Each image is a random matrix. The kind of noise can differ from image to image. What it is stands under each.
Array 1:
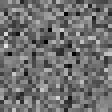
independent entries
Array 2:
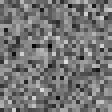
independent entries
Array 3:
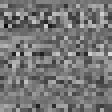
rows of uneven size
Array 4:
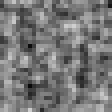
blotchy
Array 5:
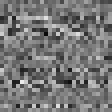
rows of uneven size
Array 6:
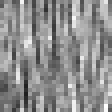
streaked along the columns
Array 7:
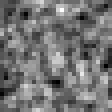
blotchy
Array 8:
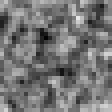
blotchy
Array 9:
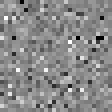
heavy tails
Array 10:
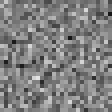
independent entries
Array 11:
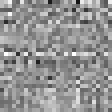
low rank plus noise
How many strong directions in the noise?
two
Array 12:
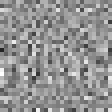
low rank plus noise
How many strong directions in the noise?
three or four
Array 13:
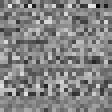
rows of uneven size
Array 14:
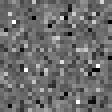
heavy tails
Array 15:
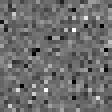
heavy tails
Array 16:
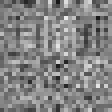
low rank plus noise
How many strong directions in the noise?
two
